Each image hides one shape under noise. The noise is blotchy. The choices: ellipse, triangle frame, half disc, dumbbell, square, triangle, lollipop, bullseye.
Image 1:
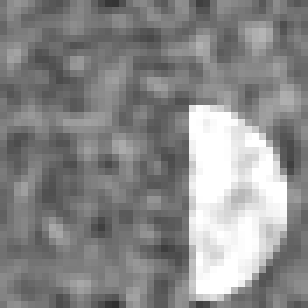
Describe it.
light half disc
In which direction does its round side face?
right
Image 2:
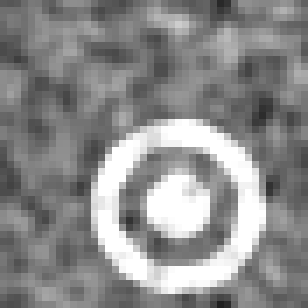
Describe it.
light bullseye
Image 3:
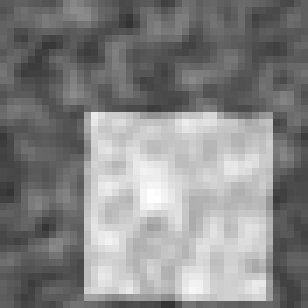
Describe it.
light square
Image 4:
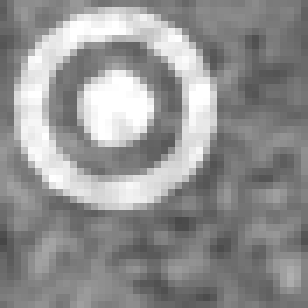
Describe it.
light bullseye
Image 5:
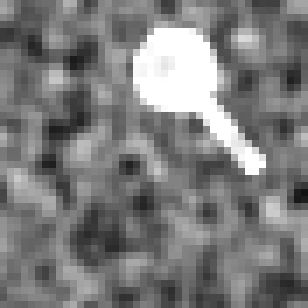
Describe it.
light lollipop
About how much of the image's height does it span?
half
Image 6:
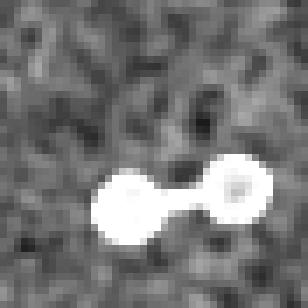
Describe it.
light dumbbell
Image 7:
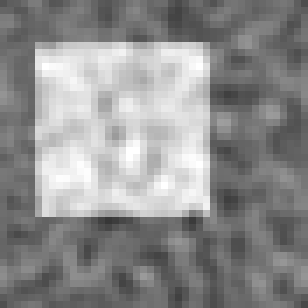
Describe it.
light square
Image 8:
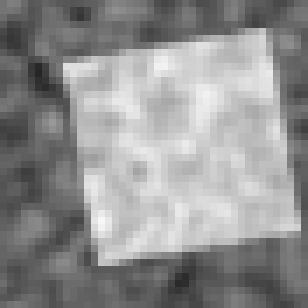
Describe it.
light square
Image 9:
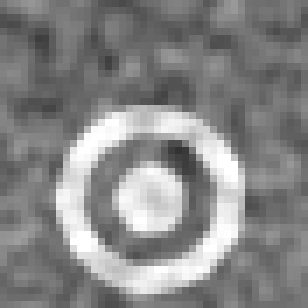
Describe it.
light bullseye
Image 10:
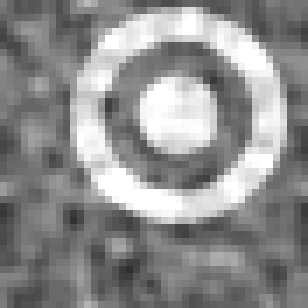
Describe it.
light bullseye
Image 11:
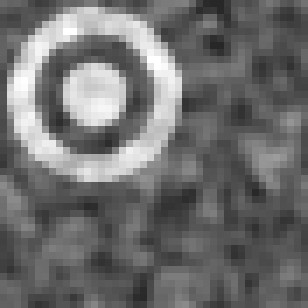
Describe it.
light bullseye
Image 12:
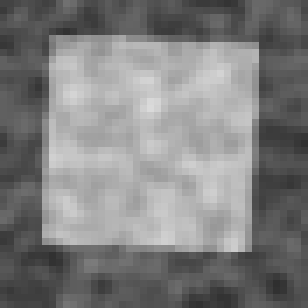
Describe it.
light square
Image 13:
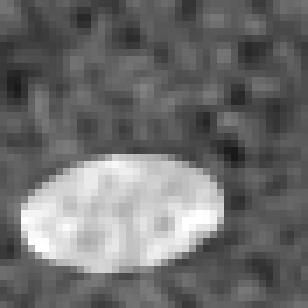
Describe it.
light ellipse
